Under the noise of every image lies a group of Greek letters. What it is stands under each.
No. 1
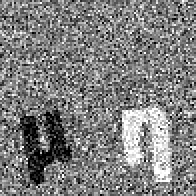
bottom left: dark mu; bottom right: light eta
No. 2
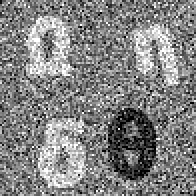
top left: light omega; top right: light eta; bottom left: light delta; bottom right: dark theta
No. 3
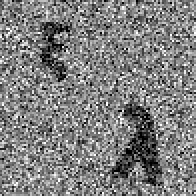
top left: dark xi; bottom right: dark lambda
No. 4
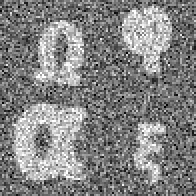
top left: light omega; top right: light phi; bottom left: light alpha; bottom right: light xi
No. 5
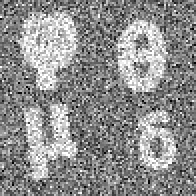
top left: light phi; top right: light theta; bottom left: light mu; bottom right: light delta
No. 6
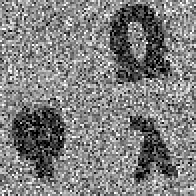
top right: dark omega; bottom left: dark phi; bottom right: dark lambda
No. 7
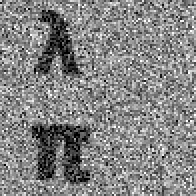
top left: dark lambda; bottom left: dark pi
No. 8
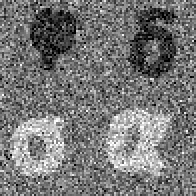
top left: dark phi; top right: dark delta; bottom left: light sigma; bottom right: light alpha
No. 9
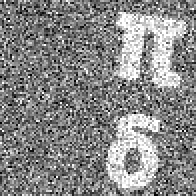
top right: light pi; bottom right: light delta
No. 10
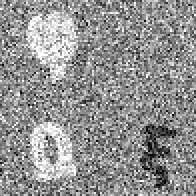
top left: light phi; bottom left: light omega; bottom right: dark xi
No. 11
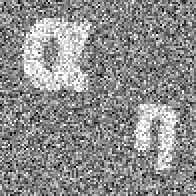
top left: light alpha; bottom right: light eta
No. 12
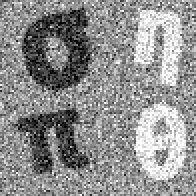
top left: dark sigma; top right: light eta; bottom left: dark pi; bottom right: light theta
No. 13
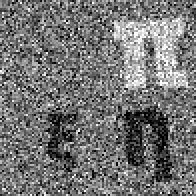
top right: light pi; bottom left: dark xi; bottom right: dark eta
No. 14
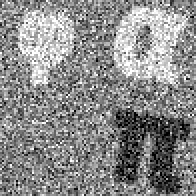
top left: light phi; top right: light alpha; bottom right: dark pi
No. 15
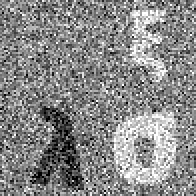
top right: light xi; bottom left: dark lambda; bottom right: light sigma
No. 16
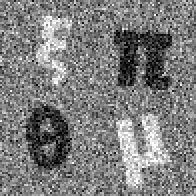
top left: light xi; top right: dark pi; bottom left: dark theta; bottom right: light mu
